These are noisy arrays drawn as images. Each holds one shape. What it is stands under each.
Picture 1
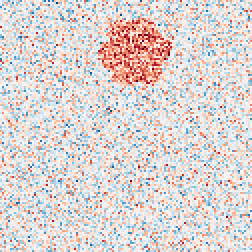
flower
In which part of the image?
top middle
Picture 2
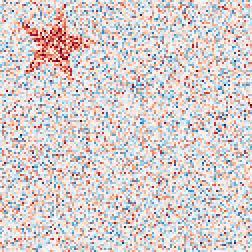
star
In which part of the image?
top left
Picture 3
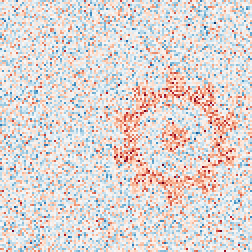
gear
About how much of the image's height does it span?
half
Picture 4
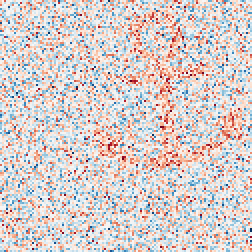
anchor
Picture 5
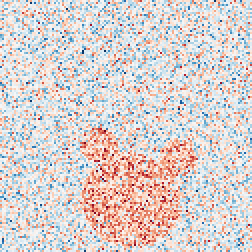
bear's head
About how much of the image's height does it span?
half
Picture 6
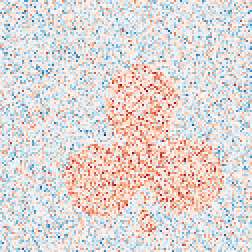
club
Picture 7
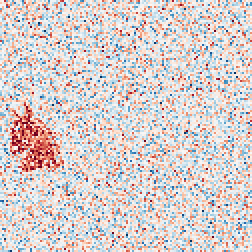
chess knight
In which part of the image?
middle left
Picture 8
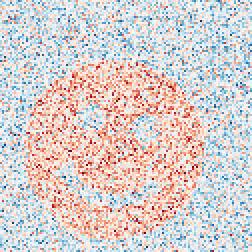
smiling face
